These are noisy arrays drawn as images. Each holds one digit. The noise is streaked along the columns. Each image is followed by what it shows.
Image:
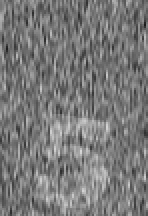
5
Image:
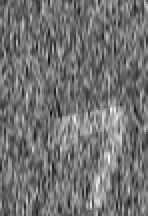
7
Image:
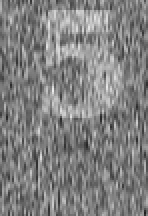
5
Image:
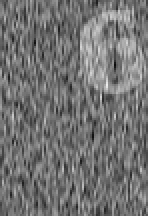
6
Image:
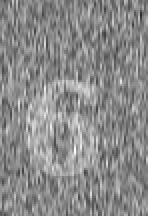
6
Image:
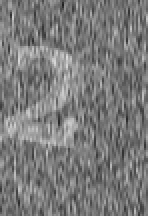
2
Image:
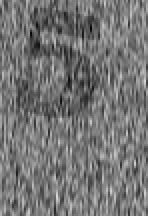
5
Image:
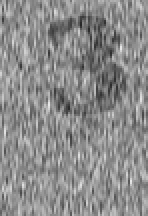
3
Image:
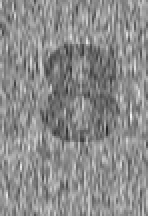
8
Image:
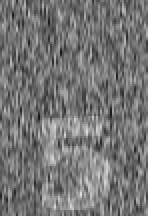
5
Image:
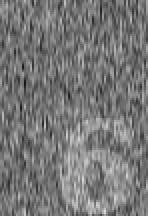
6
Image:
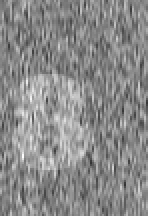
8
